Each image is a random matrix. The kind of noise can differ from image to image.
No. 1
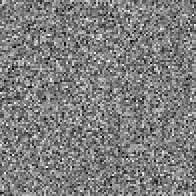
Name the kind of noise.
independent entries
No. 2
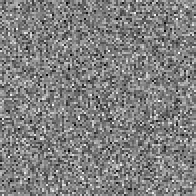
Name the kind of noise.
independent entries
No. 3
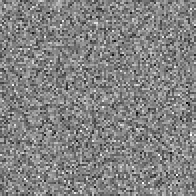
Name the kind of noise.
independent entries
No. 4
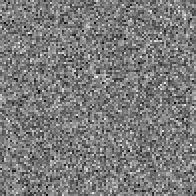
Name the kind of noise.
independent entries
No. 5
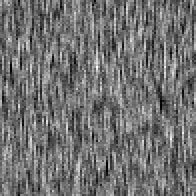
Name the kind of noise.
streaked along the columns
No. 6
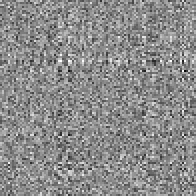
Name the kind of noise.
low rank plus noise
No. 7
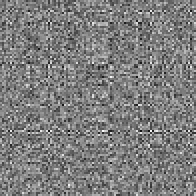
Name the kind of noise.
low rank plus noise
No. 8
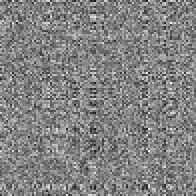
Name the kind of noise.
low rank plus noise
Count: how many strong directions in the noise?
one
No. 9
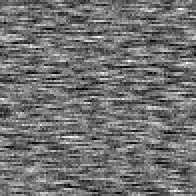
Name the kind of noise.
streaked along the rows
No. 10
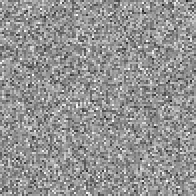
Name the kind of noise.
independent entries
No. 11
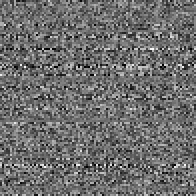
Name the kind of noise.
rows of uneven size
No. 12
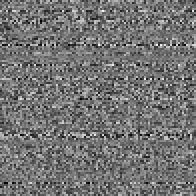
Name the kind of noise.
rows of uneven size
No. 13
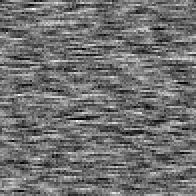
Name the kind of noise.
streaked along the rows
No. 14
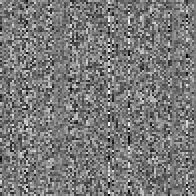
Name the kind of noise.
columns of uneven size
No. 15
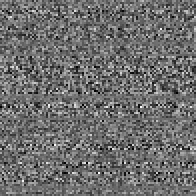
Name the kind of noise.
rows of uneven size
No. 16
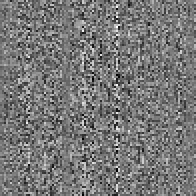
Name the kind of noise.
columns of uneven size
